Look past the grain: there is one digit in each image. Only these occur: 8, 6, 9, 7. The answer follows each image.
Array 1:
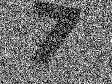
dark 7
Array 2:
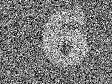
light 6
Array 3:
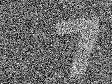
light 7
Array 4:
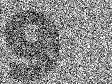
dark 9
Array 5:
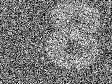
light 8
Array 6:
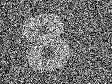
light 8
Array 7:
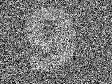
light 9
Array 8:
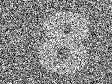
light 8
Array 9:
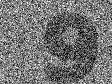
dark 9
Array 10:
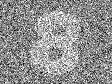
light 8
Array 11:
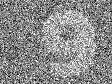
light 9
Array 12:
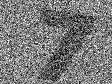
dark 7
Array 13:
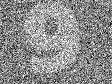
light 9
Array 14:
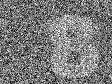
light 8
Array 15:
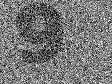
dark 9
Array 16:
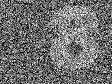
light 8
